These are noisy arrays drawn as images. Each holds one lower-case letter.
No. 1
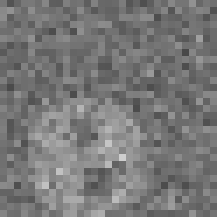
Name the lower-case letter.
e
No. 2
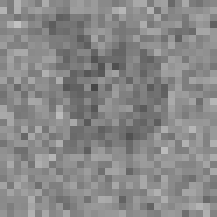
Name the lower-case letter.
b
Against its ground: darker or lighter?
darker
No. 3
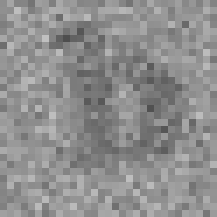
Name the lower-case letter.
b
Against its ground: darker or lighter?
darker
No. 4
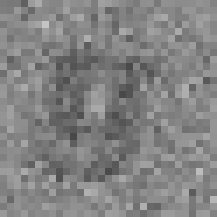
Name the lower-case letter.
g
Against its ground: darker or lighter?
darker
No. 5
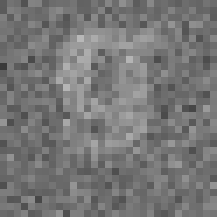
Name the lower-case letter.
g
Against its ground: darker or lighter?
lighter
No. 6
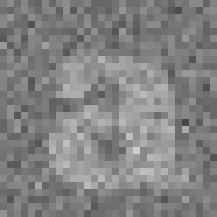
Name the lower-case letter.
a
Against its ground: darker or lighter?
lighter
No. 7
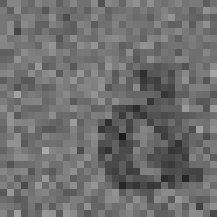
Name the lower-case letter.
d
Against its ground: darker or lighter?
darker
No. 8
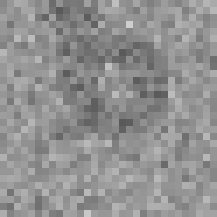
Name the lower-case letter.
b
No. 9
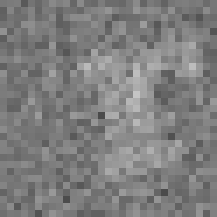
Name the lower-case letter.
r
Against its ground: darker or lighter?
lighter
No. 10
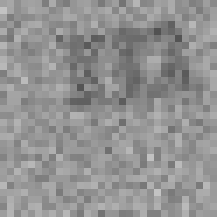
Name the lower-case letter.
m
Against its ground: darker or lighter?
darker
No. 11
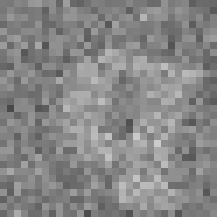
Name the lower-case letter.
q
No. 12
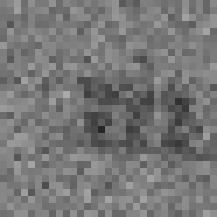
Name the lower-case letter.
m
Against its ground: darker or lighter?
darker
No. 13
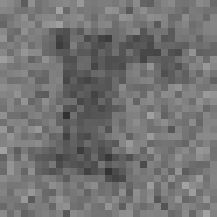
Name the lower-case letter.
r
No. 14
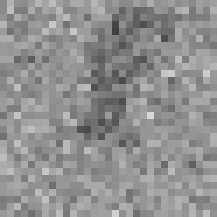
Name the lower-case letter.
f
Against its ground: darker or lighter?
darker
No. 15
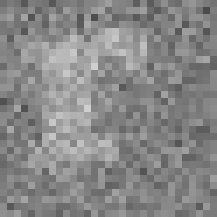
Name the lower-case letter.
r
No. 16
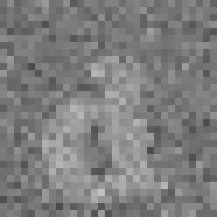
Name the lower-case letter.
d
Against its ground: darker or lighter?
lighter
